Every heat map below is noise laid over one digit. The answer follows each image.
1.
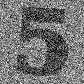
5
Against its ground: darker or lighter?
darker
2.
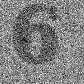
6
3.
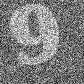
9
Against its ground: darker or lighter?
lighter
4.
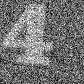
4
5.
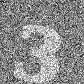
3
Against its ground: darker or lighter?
lighter
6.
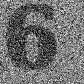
6
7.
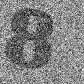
8
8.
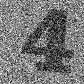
4
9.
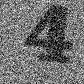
4
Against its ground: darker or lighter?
darker
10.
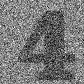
4
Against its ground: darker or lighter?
darker
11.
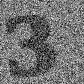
3
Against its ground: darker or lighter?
darker
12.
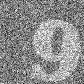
9
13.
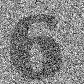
6
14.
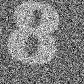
8
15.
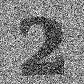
2
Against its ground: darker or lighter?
darker
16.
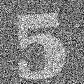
5
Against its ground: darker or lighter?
lighter
